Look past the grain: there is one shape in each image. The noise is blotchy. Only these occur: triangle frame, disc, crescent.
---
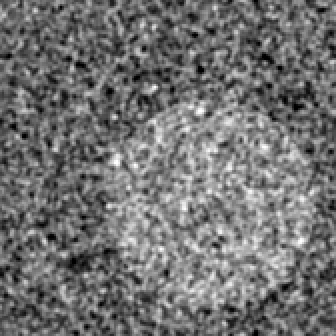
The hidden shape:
disc
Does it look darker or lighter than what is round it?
lighter
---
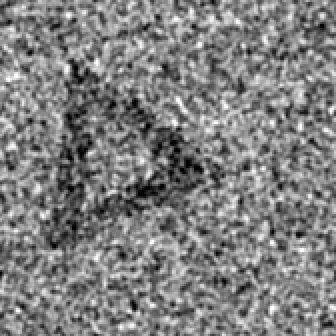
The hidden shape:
triangle frame
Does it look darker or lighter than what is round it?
darker
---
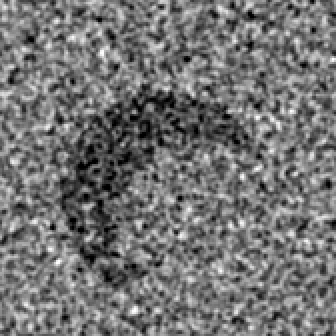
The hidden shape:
crescent
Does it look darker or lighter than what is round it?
darker
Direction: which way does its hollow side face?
down and right
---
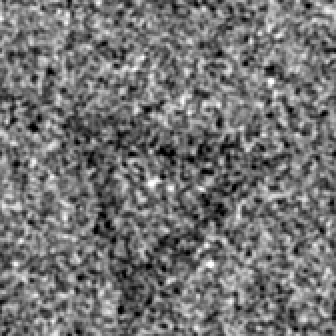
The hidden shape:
triangle frame
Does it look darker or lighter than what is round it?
darker
